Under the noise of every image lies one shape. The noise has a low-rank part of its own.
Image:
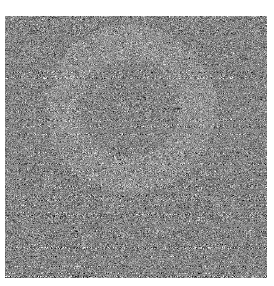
ring
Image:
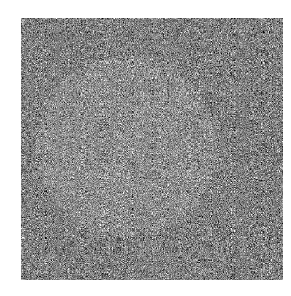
disc
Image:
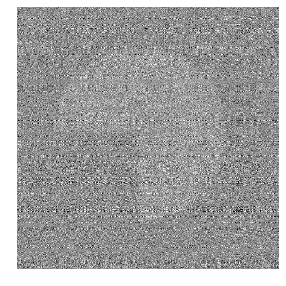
disc with a wedge cut out
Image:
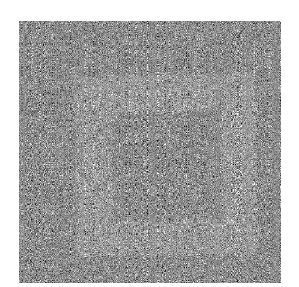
square frame
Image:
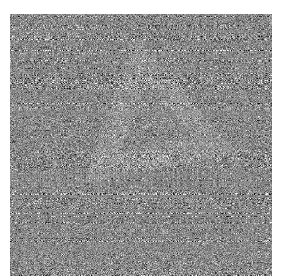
triangle frame
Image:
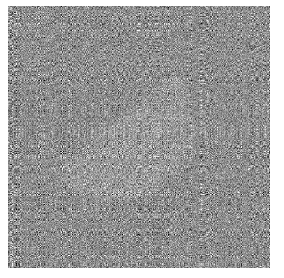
half disc
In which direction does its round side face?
down and right
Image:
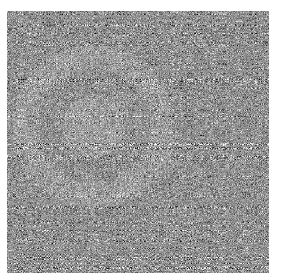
bullseye
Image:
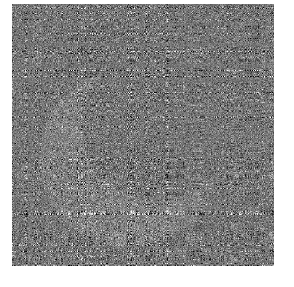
crescent
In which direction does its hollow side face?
up and right
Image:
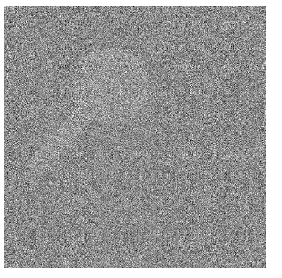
lollipop
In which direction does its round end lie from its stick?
up and right
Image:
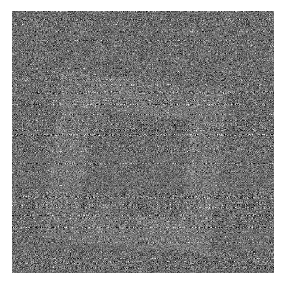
square frame
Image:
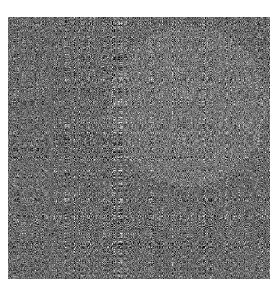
disc
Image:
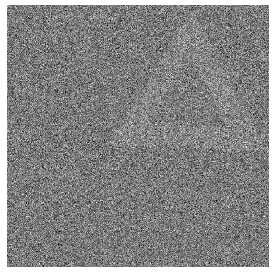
triangle frame
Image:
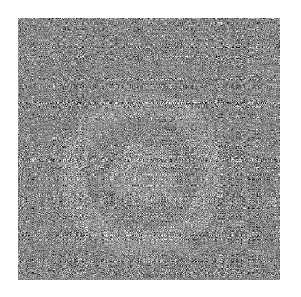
bullseye
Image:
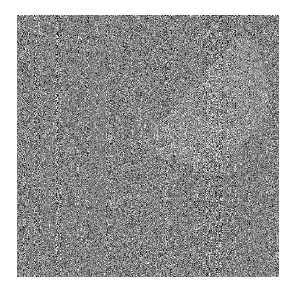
half disc
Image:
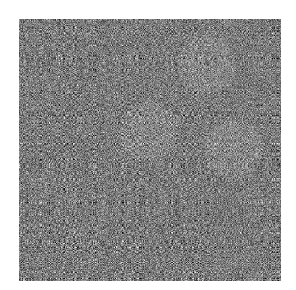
three dots
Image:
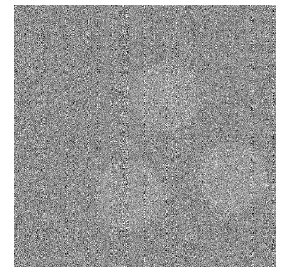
three dots
